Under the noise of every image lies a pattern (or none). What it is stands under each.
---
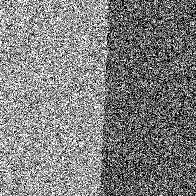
a sharp edge
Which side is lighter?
left
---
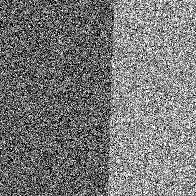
a sharp edge
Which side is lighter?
right
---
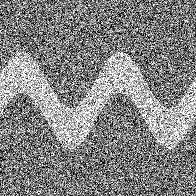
a wavy band
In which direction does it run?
left to right
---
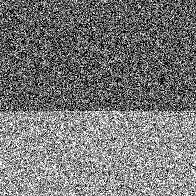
a sharp edge
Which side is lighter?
bottom
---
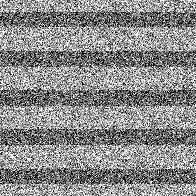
horizontal stripes
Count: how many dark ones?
5
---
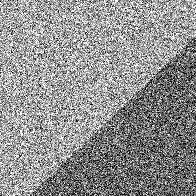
a sharp edge
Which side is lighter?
top left
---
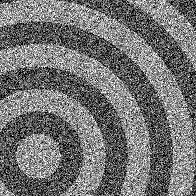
rings round one point
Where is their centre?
bottom left
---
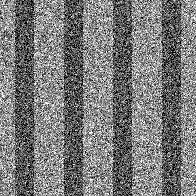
vertical stripes
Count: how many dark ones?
4
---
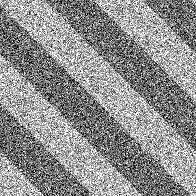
diagonal stripes
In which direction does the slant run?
top left to bottom right
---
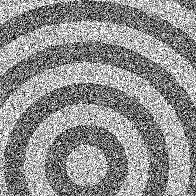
rings round one point
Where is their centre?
bottom middle
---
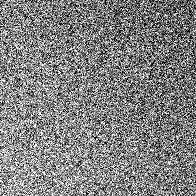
a smooth slope
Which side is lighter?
bottom left
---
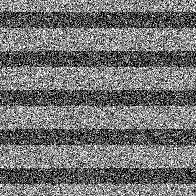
horizontal stripes
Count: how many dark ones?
5
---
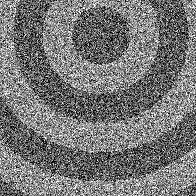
rings round one point
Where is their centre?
top middle
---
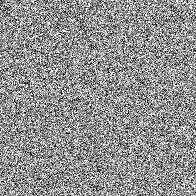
only noise
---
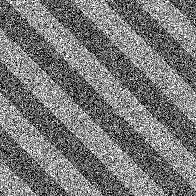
diagonal stripes
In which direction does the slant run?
top left to bottom right
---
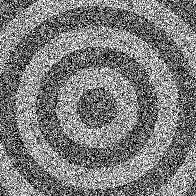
rings round one point
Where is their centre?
centre
